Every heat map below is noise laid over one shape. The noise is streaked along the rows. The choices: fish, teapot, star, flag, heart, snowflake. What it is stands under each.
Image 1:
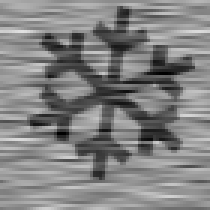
snowflake
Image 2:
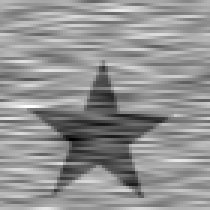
star
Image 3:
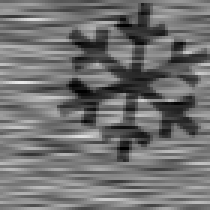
snowflake
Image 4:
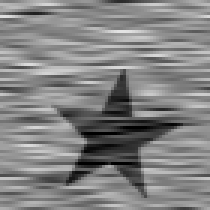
star
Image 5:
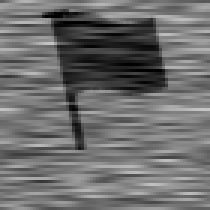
flag
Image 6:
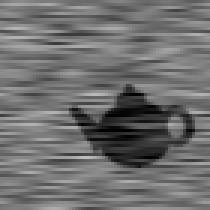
teapot
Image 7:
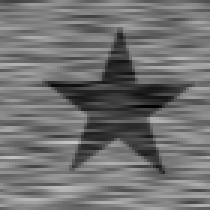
star
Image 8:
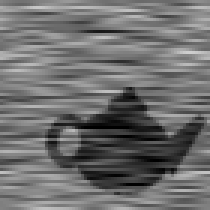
teapot
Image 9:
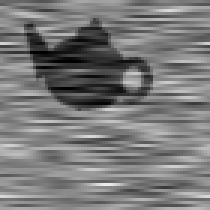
teapot
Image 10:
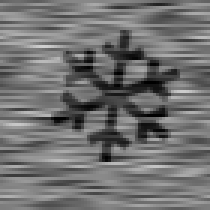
snowflake
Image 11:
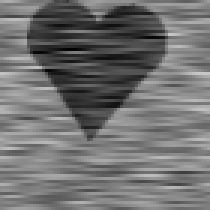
heart
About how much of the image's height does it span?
two thirds
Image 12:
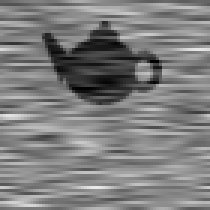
teapot
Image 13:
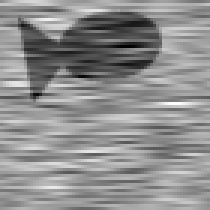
fish
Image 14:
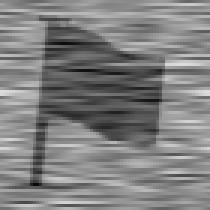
flag
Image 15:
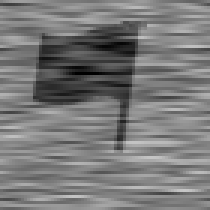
flag
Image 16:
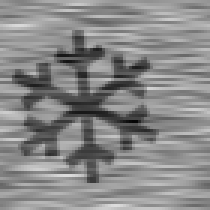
snowflake
